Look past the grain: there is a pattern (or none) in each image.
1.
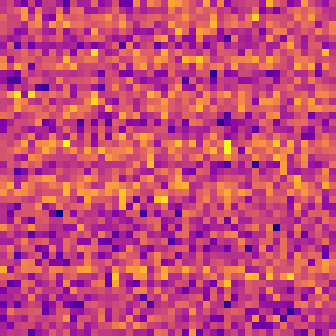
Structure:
bands of rows
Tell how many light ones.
6
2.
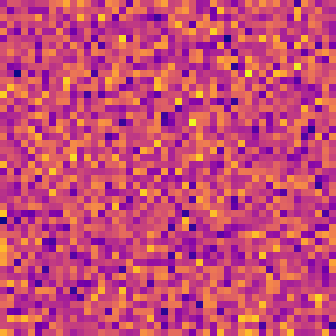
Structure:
only noise
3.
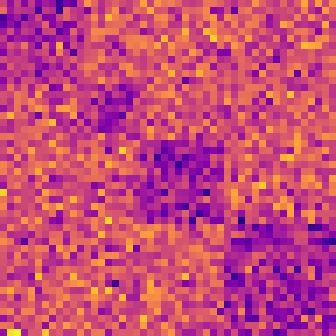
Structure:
blocks along the diagonal
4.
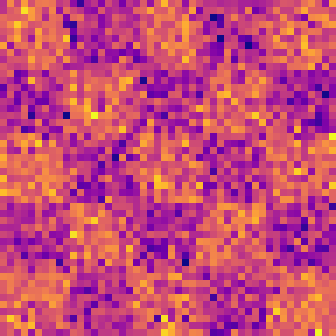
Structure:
a checkerboard
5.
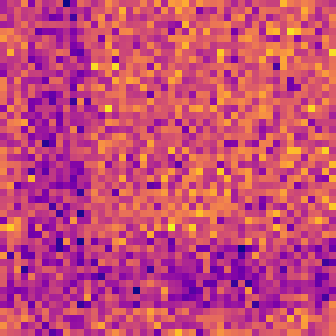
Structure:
bands of rows crossing bands of columns
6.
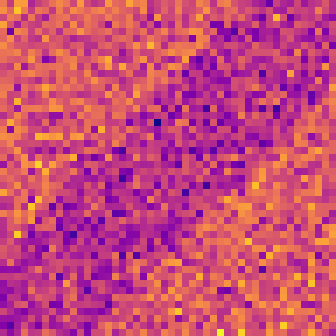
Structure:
a diagonal band
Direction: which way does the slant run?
bottom left to top right
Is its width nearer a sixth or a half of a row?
a half
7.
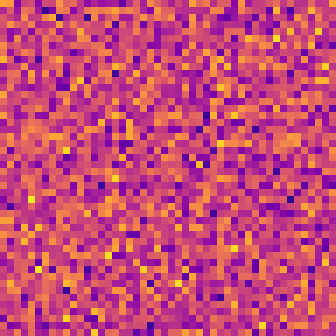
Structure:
only noise
